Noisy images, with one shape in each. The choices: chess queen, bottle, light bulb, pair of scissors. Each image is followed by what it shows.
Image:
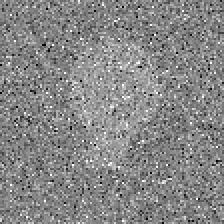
light bulb
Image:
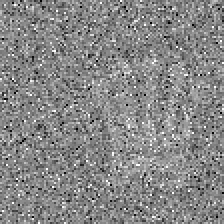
chess queen
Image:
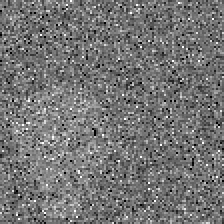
light bulb
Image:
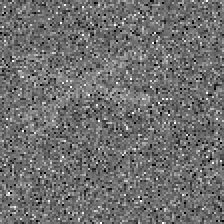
pair of scissors
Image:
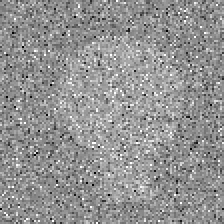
light bulb
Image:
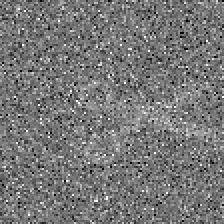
pair of scissors
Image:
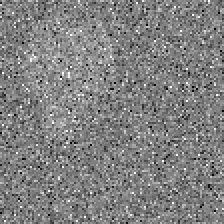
light bulb
